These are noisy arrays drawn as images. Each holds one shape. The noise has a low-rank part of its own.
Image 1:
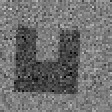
dark square with a notch
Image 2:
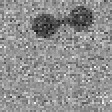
dark dumbbell
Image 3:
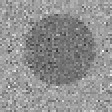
dark disc
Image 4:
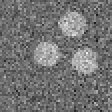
light three dots
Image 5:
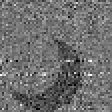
dark crescent
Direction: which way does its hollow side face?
up and left
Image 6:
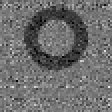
dark ring
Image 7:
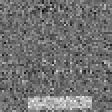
light bar
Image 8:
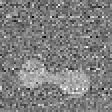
light dumbbell
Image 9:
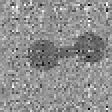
dark dumbbell
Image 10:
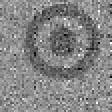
dark bullseye
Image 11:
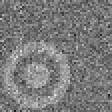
light bullseye
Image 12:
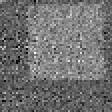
light square
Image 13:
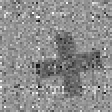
dark cross
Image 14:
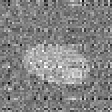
light ellipse
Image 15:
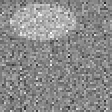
light ellipse
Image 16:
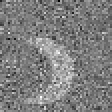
light crescent
